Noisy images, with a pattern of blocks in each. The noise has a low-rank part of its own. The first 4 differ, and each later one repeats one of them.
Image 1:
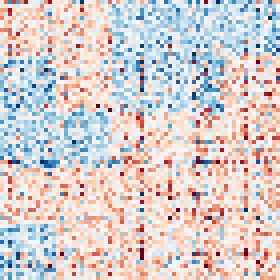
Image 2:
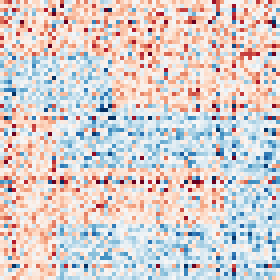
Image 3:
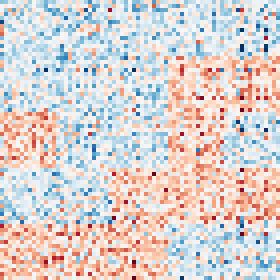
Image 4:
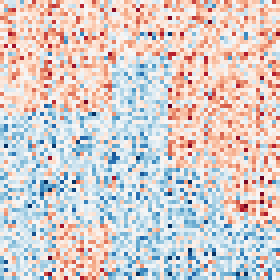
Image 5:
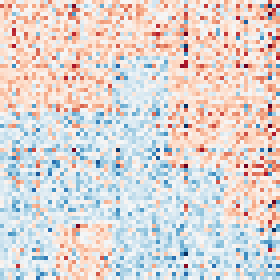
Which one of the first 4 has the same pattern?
4
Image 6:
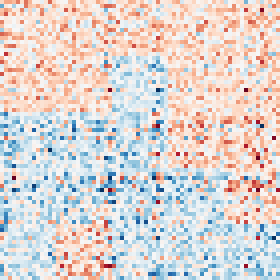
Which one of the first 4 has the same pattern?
4
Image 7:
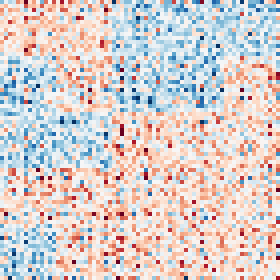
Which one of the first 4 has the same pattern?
1
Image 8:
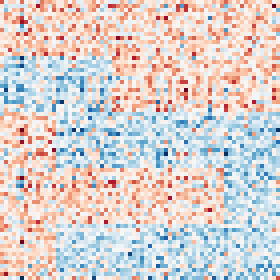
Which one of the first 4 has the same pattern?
2
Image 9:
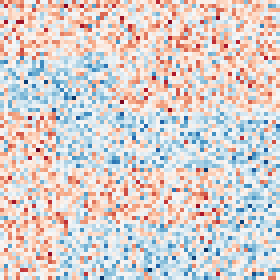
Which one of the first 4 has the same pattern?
2
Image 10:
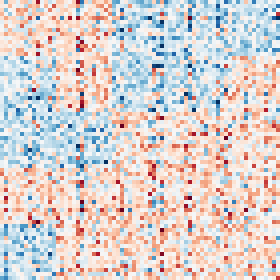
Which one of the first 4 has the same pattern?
1
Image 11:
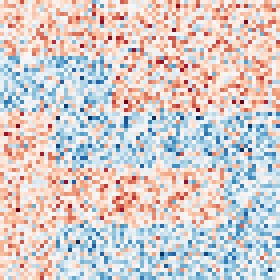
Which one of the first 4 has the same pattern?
2
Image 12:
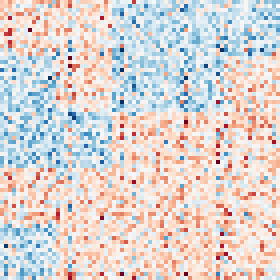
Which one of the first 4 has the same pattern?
1
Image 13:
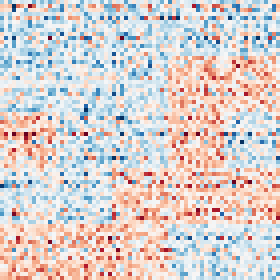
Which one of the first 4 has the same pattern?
3
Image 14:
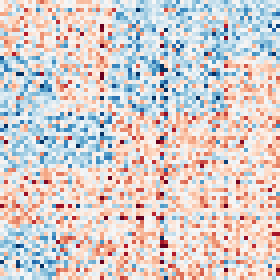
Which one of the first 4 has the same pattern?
1
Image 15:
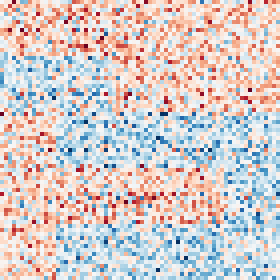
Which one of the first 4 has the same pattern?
2
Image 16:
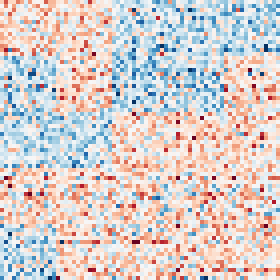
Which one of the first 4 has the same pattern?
1
